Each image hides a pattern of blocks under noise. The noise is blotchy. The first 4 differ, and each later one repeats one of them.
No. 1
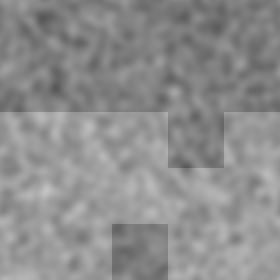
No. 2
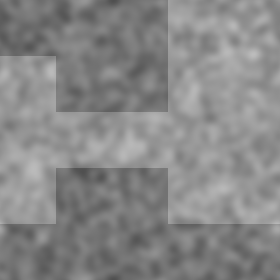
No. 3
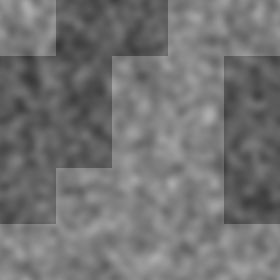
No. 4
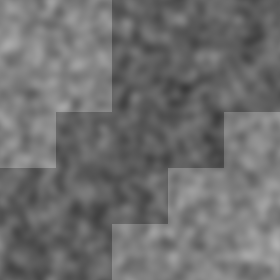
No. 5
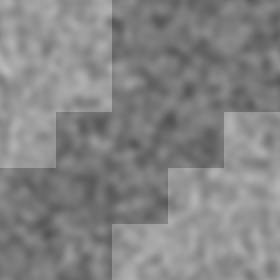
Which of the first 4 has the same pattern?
4
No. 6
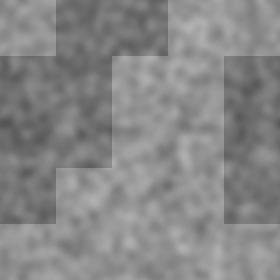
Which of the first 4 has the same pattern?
3
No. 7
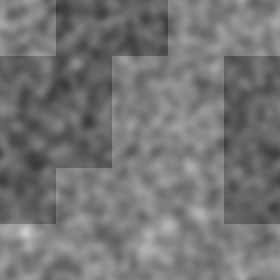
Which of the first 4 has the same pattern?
3
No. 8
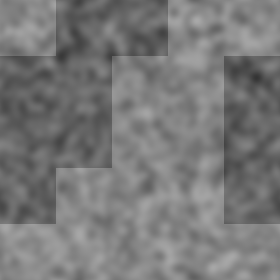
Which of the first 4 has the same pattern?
3
